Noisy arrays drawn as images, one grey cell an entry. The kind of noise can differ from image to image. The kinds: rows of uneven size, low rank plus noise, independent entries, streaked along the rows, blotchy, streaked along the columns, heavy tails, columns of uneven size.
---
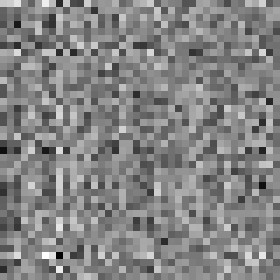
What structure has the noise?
low rank plus noise
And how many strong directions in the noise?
one
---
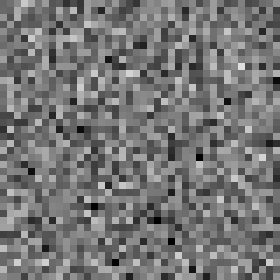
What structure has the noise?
independent entries
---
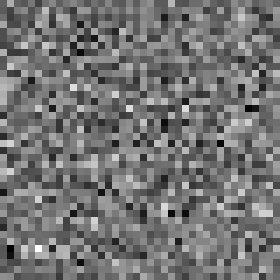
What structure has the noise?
low rank plus noise
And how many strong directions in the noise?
five to eight
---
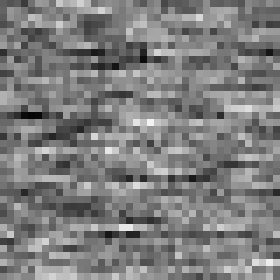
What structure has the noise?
streaked along the rows
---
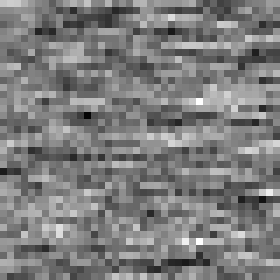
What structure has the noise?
streaked along the rows
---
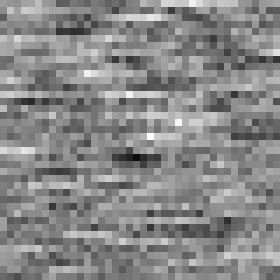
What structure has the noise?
streaked along the rows
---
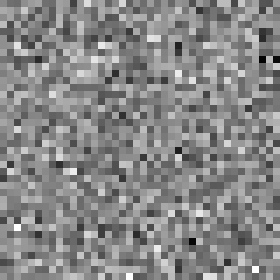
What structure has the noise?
independent entries
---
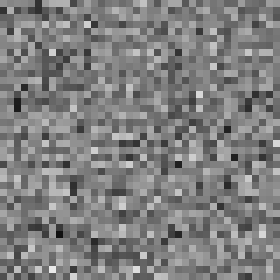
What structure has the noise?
low rank plus noise
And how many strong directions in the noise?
two
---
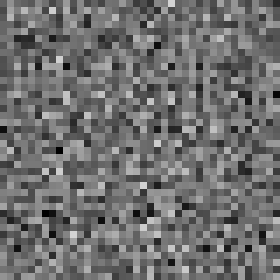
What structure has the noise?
low rank plus noise
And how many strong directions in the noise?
five to eight
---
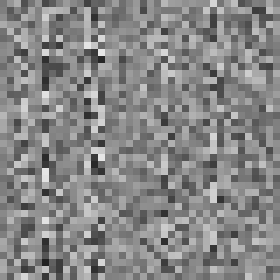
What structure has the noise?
columns of uneven size
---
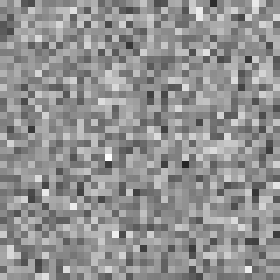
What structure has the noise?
independent entries
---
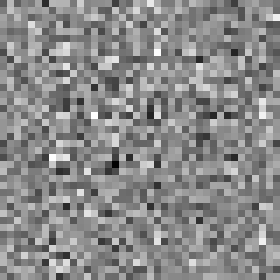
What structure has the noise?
low rank plus noise
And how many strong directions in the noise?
three or four
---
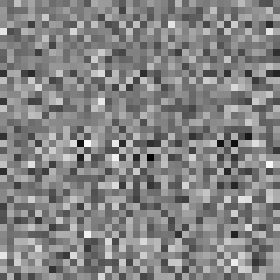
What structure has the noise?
low rank plus noise
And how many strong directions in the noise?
two
